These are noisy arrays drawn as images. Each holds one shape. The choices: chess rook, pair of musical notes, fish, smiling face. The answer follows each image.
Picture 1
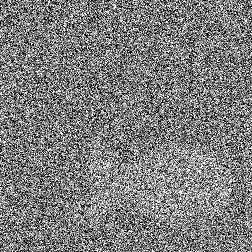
fish
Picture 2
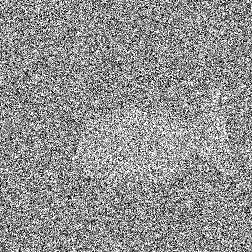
fish
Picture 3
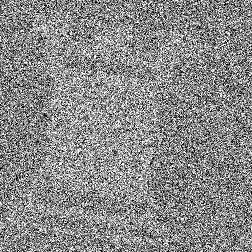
chess rook
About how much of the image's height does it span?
nearly all
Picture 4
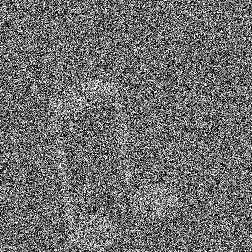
pair of musical notes
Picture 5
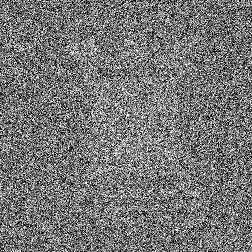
chess rook
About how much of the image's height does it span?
two thirds
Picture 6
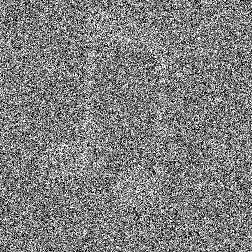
pair of musical notes
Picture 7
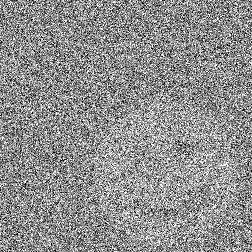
smiling face
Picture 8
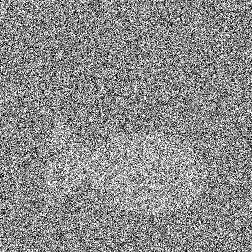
fish
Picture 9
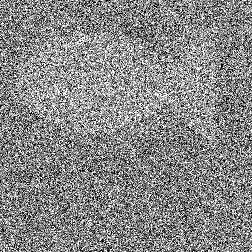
fish
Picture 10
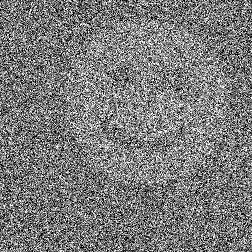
smiling face
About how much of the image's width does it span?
two thirds
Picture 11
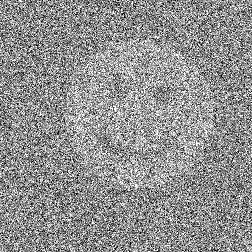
smiling face
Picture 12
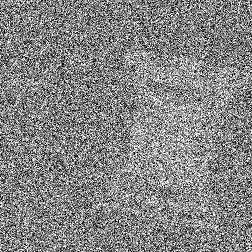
chess rook
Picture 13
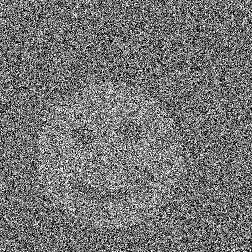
smiling face
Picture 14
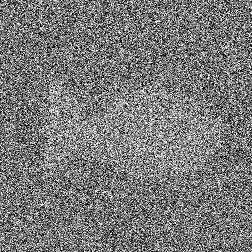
fish
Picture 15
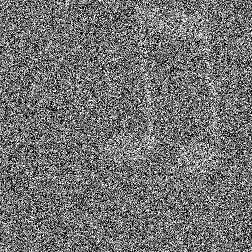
pair of musical notes
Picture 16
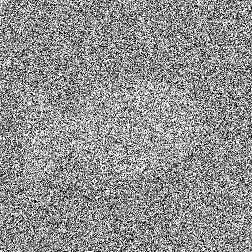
fish
